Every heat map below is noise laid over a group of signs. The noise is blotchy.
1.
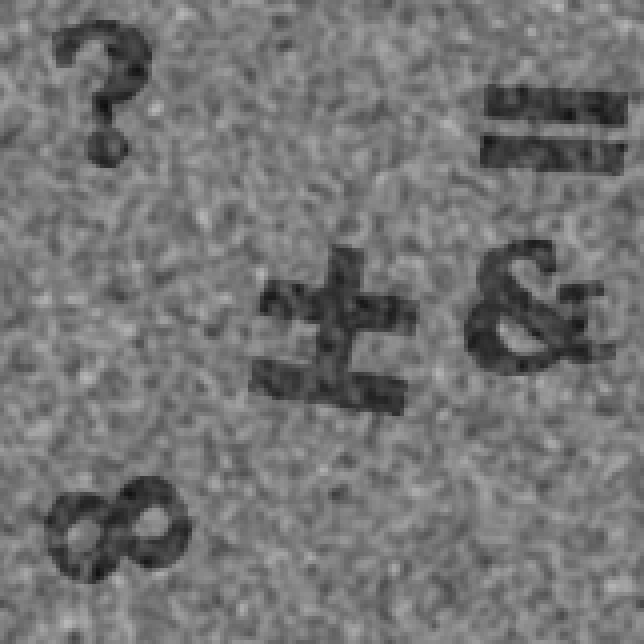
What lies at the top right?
equals sign
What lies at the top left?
question mark
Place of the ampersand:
middle right
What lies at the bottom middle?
nothing
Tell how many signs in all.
5
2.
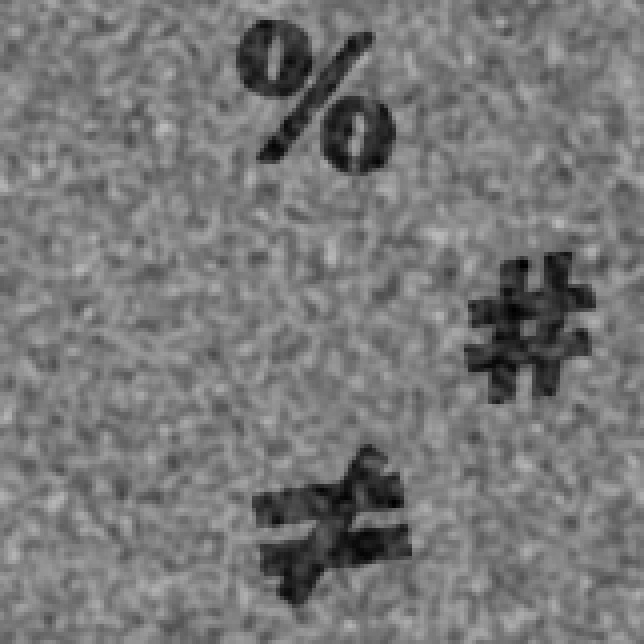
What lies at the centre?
nothing
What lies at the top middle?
percent sign
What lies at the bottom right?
nothing
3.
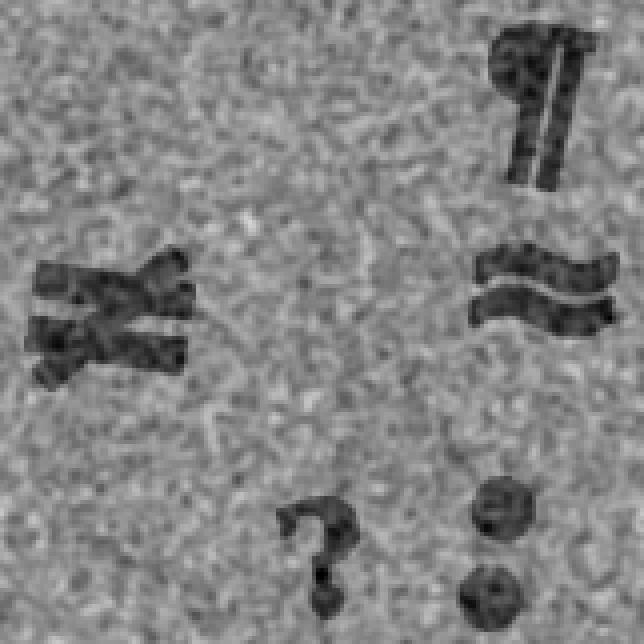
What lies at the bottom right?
colon
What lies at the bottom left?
nothing
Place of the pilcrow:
top right
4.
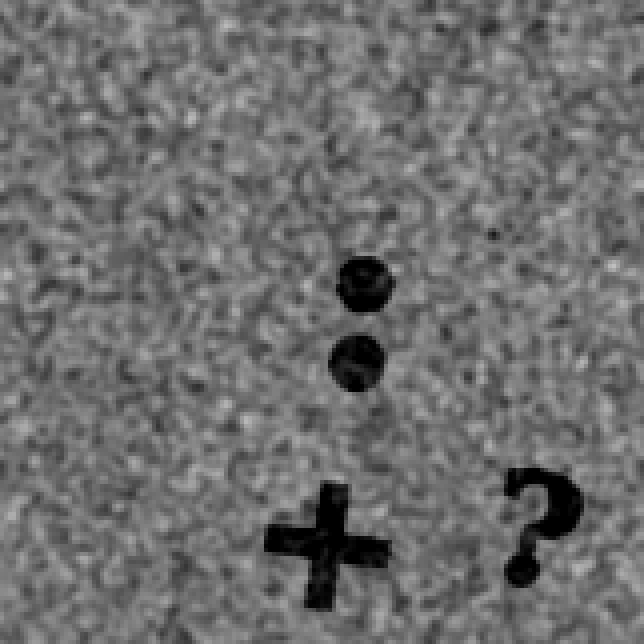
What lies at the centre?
colon
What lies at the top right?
nothing
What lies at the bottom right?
question mark
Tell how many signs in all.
3
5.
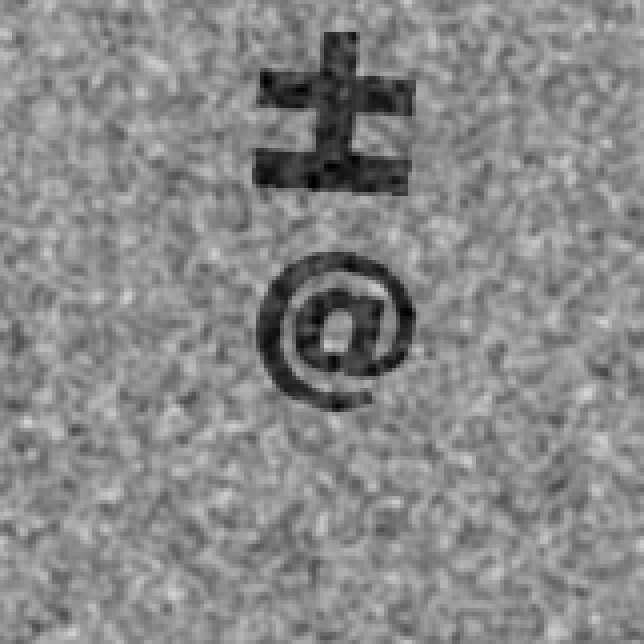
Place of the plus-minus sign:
top middle
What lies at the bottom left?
nothing
